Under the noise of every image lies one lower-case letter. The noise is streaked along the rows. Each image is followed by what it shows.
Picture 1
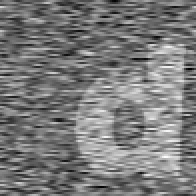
light d
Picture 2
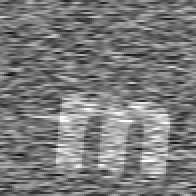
light m
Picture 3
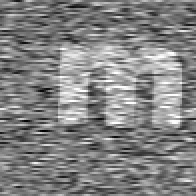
light m
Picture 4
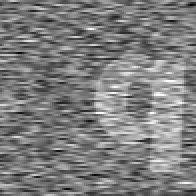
light q
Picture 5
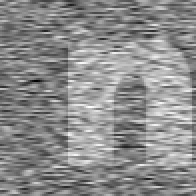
light n
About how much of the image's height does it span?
two thirds
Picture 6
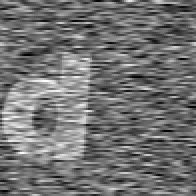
light d
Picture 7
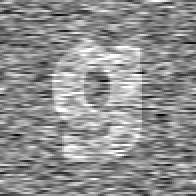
light g
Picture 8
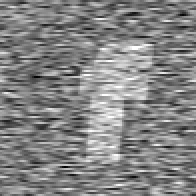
light f
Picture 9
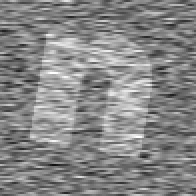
light n
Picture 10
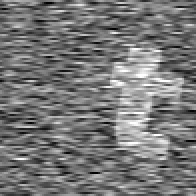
light t
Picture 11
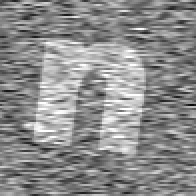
light n
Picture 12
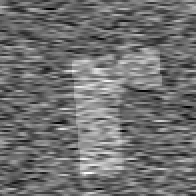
light r
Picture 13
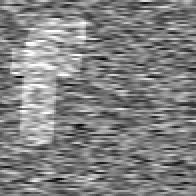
light f
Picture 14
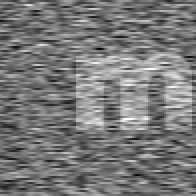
light m
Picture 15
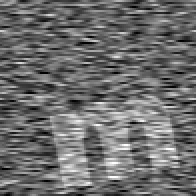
light m
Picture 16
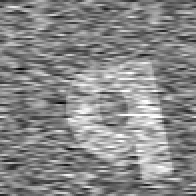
light q
